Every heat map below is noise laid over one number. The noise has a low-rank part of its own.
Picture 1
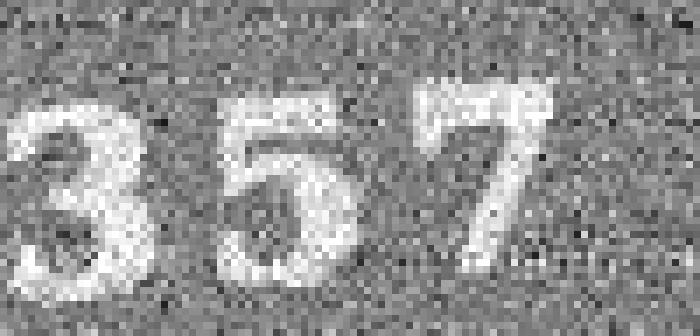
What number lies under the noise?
357
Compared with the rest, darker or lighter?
lighter
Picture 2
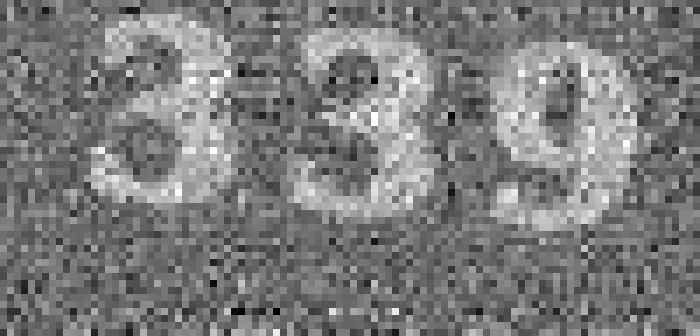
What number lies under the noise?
339
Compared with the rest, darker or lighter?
lighter
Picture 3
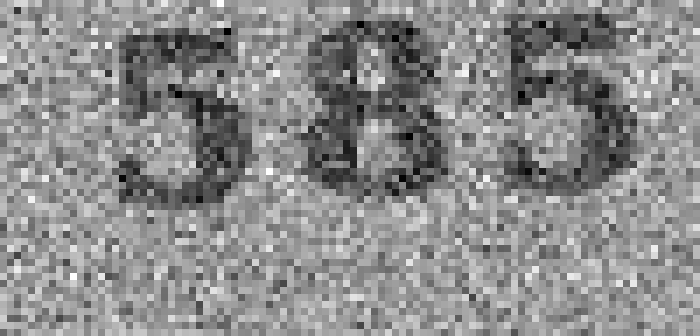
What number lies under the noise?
585
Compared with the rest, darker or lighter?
darker
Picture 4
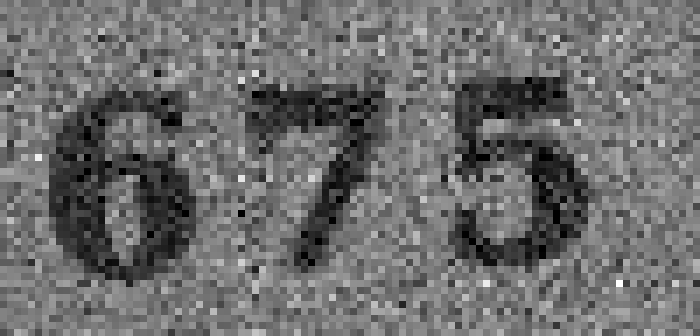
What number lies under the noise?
675
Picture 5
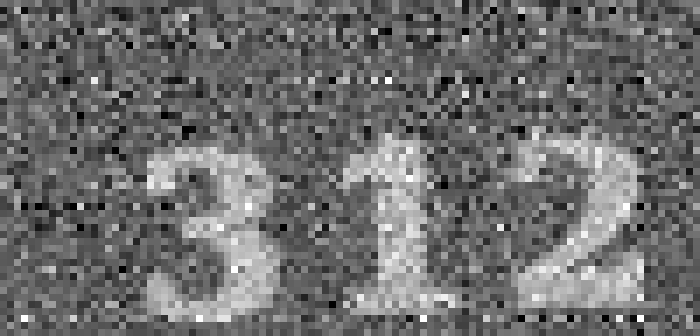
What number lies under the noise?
312
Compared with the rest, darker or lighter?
lighter
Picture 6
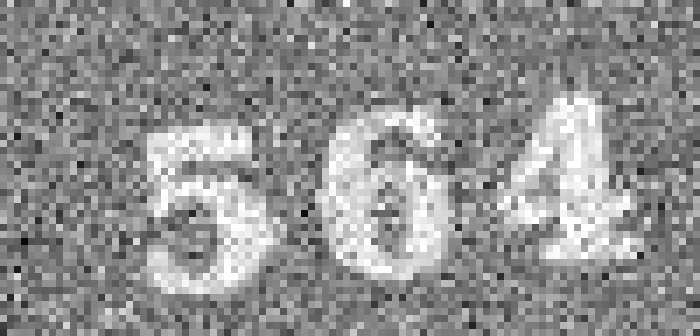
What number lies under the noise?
564
